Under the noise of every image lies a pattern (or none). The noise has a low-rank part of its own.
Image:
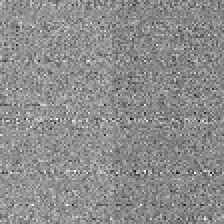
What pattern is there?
a sharp edge
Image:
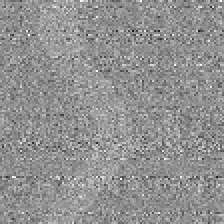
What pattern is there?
a wavy band
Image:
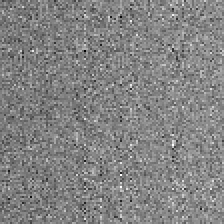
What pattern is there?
a smooth slope
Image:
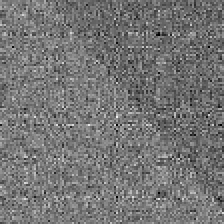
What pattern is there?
a sharp edge
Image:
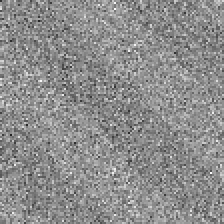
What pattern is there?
diagonal stripes
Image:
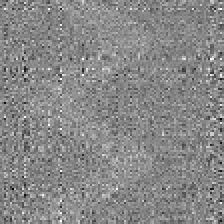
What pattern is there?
a wavy band
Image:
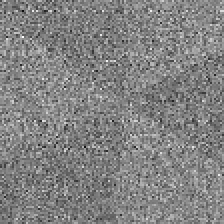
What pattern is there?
spokes from one point
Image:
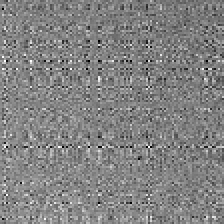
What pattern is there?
a smooth slope
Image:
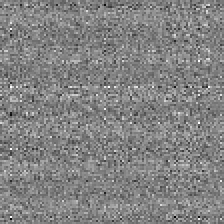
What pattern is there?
horizontal stripes
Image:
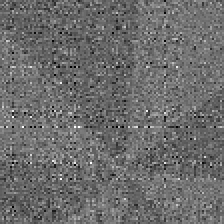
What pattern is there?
spokes from one point
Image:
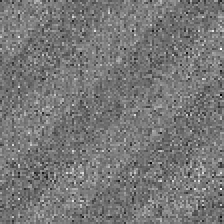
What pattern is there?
diagonal stripes
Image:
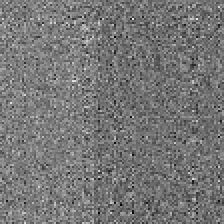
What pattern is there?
a sharp edge
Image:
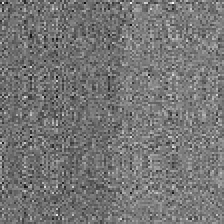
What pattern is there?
a sharp edge
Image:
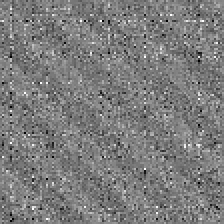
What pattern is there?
diagonal stripes
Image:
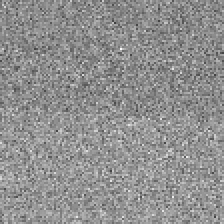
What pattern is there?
a sharp edge
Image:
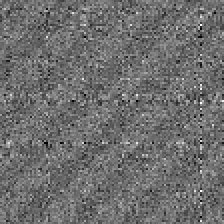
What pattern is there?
diagonal stripes
